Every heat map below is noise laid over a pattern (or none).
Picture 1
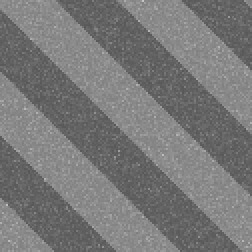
diagonal stripes
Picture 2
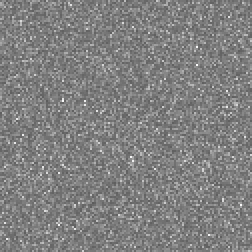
only noise
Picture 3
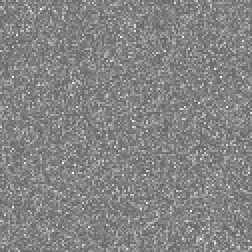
only noise
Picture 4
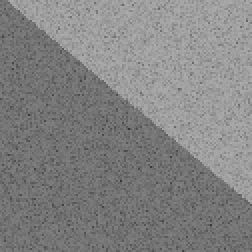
a sharp edge
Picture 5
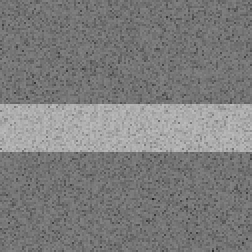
one horizontal stripe
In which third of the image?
middle
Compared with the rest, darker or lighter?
lighter
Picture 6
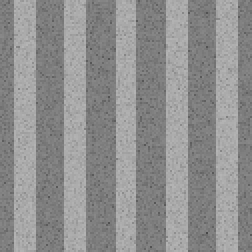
vertical stripes
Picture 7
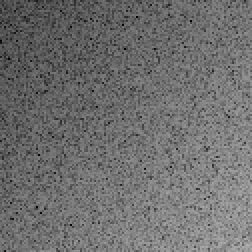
a smooth slope
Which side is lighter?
bottom right
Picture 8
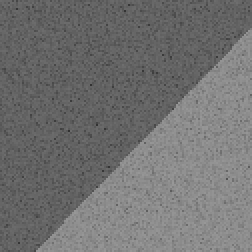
a sharp edge
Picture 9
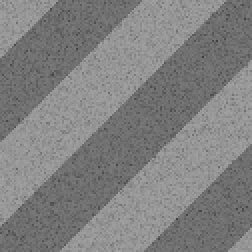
diagonal stripes
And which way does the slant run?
bottom left to top right
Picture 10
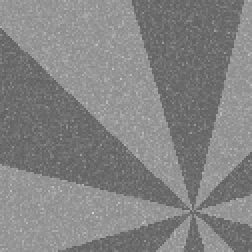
spokes from one point
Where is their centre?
bottom right
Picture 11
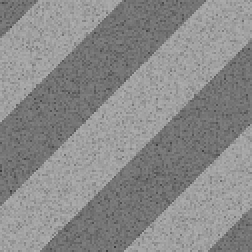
diagonal stripes
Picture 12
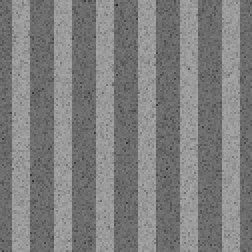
vertical stripes
